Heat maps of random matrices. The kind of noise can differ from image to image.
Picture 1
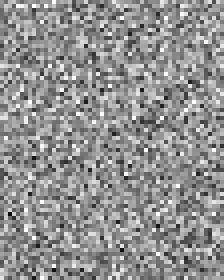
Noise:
independent entries
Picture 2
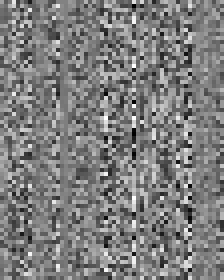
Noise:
columns of uneven size
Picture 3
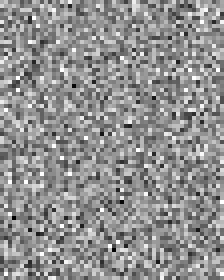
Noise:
independent entries
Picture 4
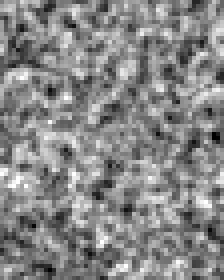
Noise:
blotchy
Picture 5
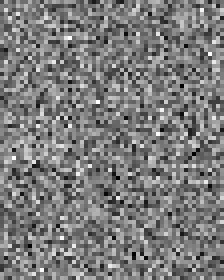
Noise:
independent entries
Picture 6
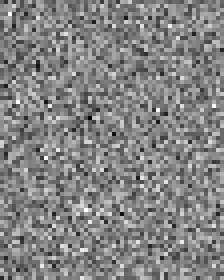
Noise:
independent entries
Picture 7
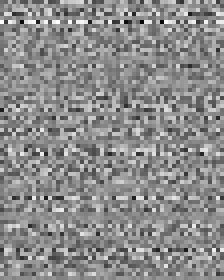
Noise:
rows of uneven size
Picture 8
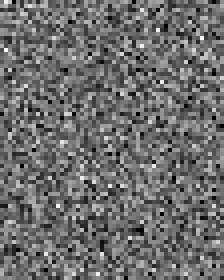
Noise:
independent entries
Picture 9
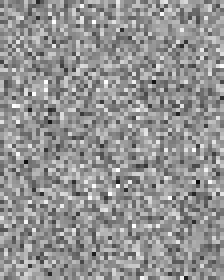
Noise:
independent entries
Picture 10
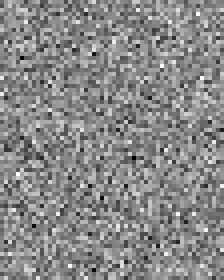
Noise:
independent entries
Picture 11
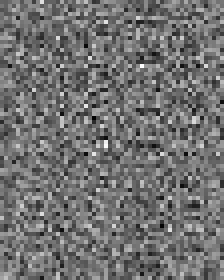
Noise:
low rank plus noise
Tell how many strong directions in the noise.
three or four
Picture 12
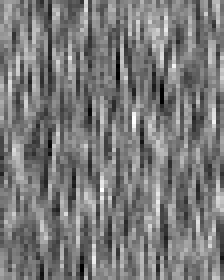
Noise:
streaked along the columns
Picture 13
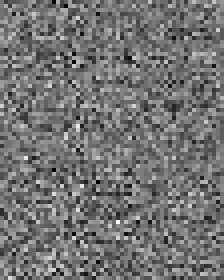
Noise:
low rank plus noise
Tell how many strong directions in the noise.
five to eight
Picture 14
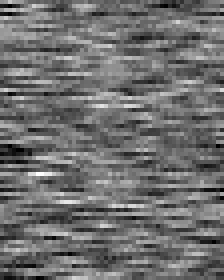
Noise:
streaked along the rows
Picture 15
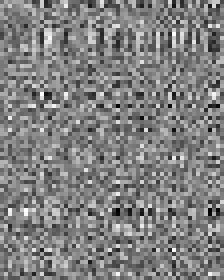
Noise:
low rank plus noise
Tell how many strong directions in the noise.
two
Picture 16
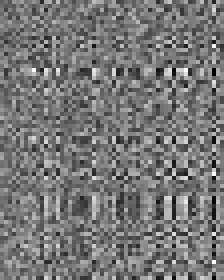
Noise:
low rank plus noise
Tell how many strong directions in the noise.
one
